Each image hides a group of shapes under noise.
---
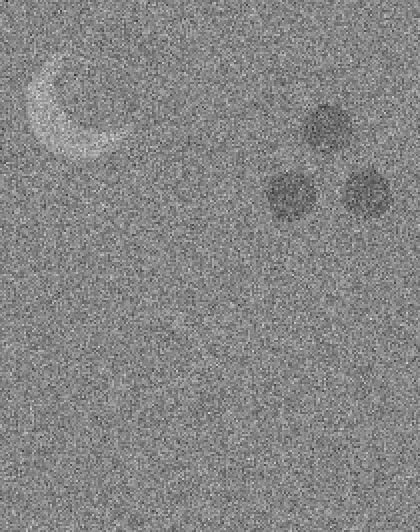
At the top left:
crescent
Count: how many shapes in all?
2
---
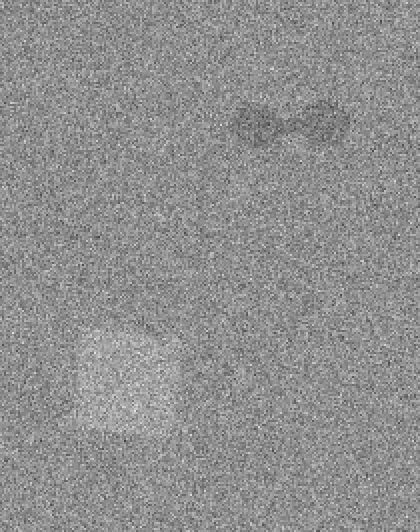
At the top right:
dumbbell
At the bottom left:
square
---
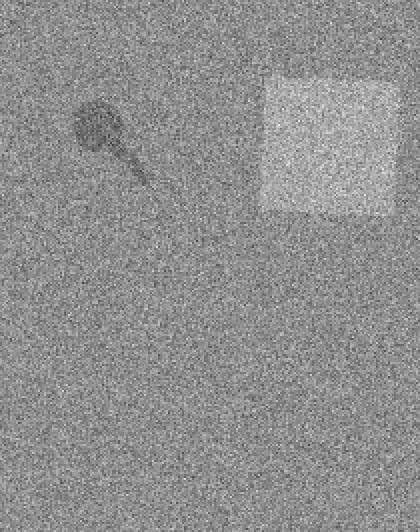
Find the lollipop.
top left
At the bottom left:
nothing
